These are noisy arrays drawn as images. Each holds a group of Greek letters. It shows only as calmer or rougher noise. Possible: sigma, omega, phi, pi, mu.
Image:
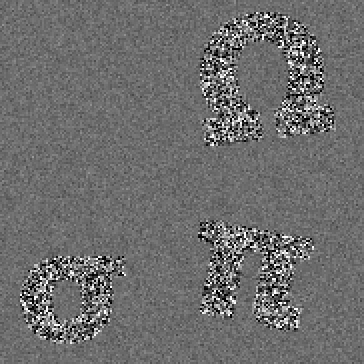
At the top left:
nothing
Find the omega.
top right
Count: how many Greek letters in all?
3
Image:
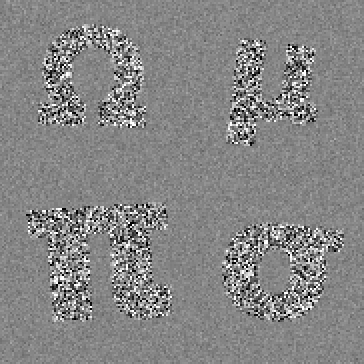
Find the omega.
top left
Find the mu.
top right
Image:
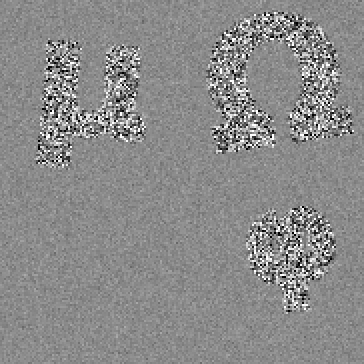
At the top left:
mu
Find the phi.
bottom right
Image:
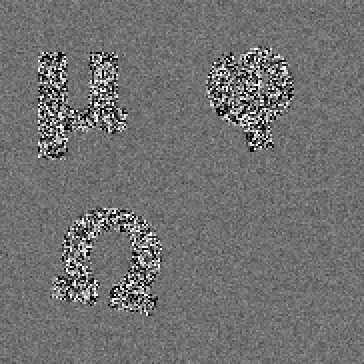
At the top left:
mu
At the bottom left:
omega
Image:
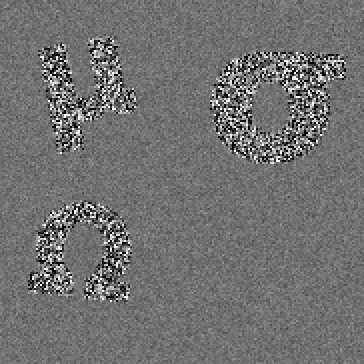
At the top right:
sigma
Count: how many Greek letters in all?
3
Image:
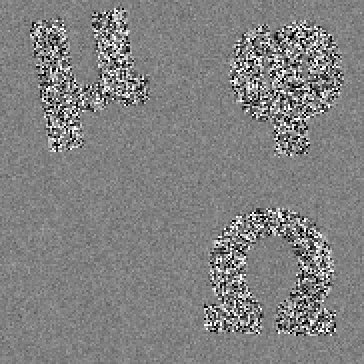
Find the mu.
top left
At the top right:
phi
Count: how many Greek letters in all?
3
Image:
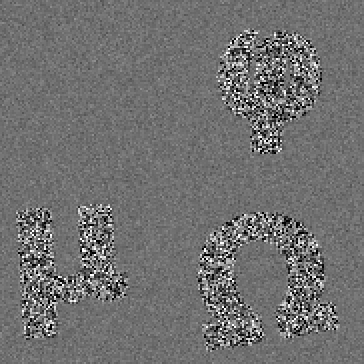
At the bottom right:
omega
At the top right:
phi
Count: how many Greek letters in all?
3
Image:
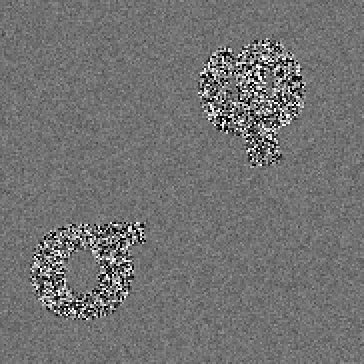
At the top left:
nothing
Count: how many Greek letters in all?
2
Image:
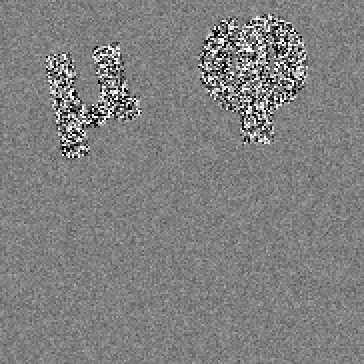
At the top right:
phi
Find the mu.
top left
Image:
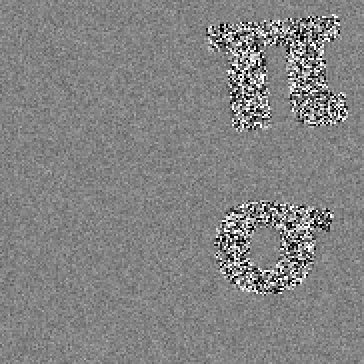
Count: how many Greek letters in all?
2
